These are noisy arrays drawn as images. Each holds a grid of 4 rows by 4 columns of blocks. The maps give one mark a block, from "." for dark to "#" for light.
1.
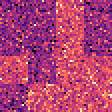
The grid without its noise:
..#.
..#.
#.##
.###
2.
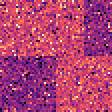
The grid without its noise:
###.
###.
..##
..##
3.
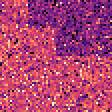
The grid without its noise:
#...
##..
####
####
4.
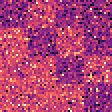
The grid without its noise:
.#..
#.#.
##.#
###.
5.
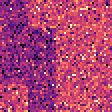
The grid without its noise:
.###
..##
..##
#.##
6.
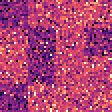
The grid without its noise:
.###
#.#.
#.##
.###
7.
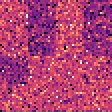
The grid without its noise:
#.#.
#.#.
.###
####
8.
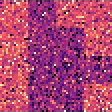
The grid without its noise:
#.##
#..#
#...
#..#
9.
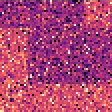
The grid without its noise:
...#
#...
#...
####
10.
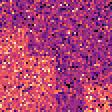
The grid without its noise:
....
#...
##..
##.#
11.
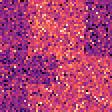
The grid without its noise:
.##.
.##.
..##
.###
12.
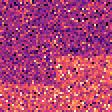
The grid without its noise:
....
....
..##
####
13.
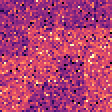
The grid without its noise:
....
.###
##.#
#..#
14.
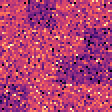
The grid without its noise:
#.##
###.
##..
.###
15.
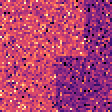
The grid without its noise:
###.
###.
##..
##..
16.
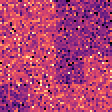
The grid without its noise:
##..
##..
##.#
.###
